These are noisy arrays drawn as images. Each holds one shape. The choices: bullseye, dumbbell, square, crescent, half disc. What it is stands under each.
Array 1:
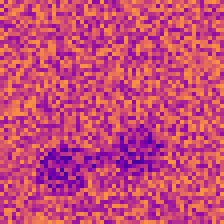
dumbbell
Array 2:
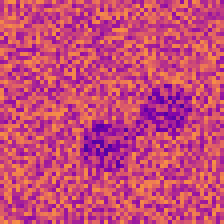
dumbbell
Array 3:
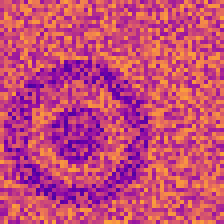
bullseye
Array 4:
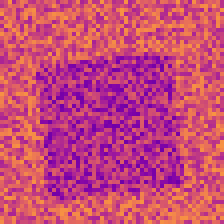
square
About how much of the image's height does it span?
two thirds
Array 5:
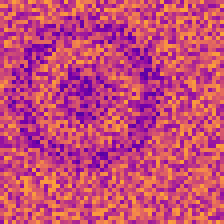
bullseye
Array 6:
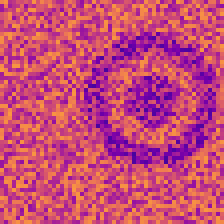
bullseye
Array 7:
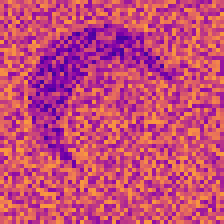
crescent
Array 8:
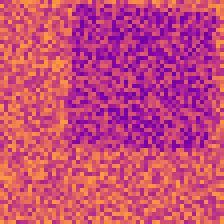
square
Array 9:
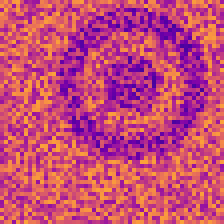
bullseye
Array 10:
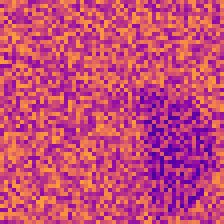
half disc
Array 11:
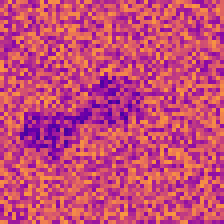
dumbbell
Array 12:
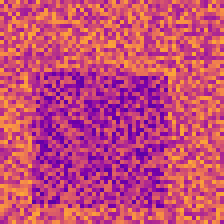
square
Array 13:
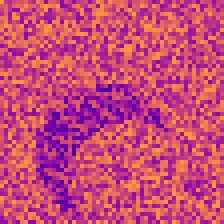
crescent
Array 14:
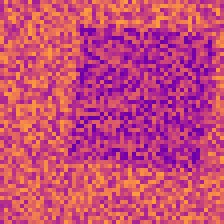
square
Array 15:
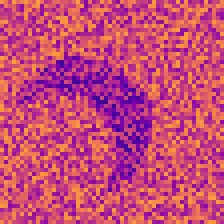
crescent
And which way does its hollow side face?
down and left
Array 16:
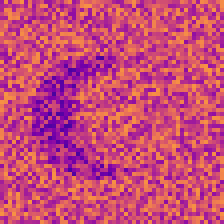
crescent
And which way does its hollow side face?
right
